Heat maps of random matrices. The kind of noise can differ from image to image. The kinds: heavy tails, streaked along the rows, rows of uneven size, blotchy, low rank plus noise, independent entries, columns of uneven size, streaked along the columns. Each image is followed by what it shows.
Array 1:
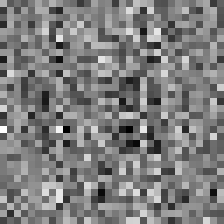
low rank plus noise
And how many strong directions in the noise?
two
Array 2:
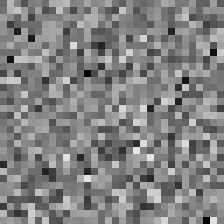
independent entries
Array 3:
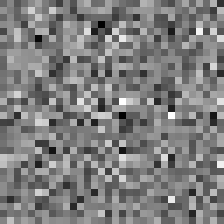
low rank plus noise
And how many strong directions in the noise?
two
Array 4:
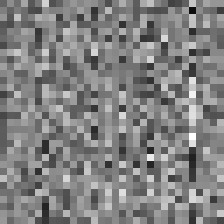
columns of uneven size
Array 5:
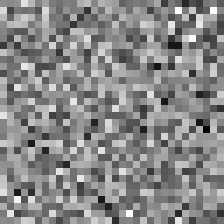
independent entries
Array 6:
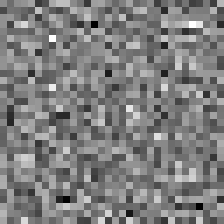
low rank plus noise
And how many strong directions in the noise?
three or four
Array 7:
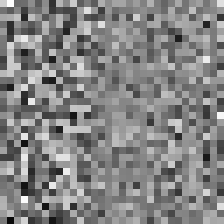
columns of uneven size
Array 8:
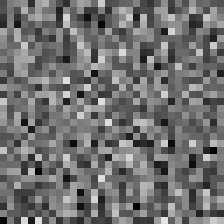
low rank plus noise
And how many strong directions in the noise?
two
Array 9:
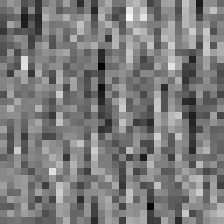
streaked along the columns
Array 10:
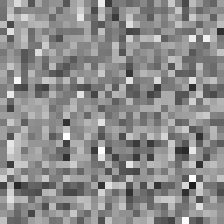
low rank plus noise
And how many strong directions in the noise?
two
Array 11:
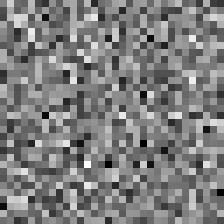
low rank plus noise
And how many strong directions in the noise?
five to eight
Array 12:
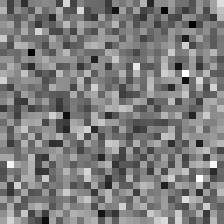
independent entries
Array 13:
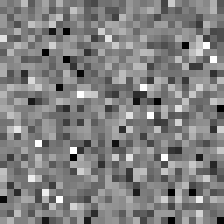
heavy tails
